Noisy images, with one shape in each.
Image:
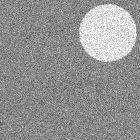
disc
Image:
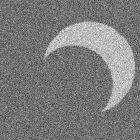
crescent
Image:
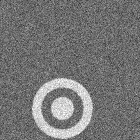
bullseye
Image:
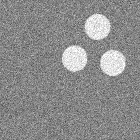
three dots
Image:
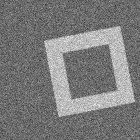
square frame
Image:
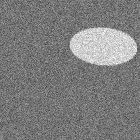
ellipse
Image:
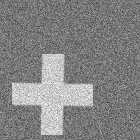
cross
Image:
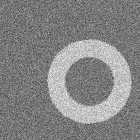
ring
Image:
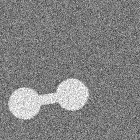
dumbbell
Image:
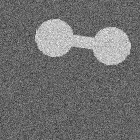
dumbbell
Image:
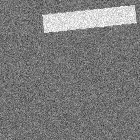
bar
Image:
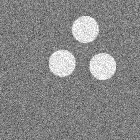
three dots
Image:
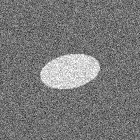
ellipse
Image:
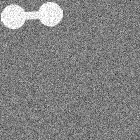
dumbbell
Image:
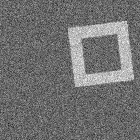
square frame
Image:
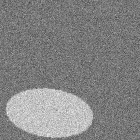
ellipse
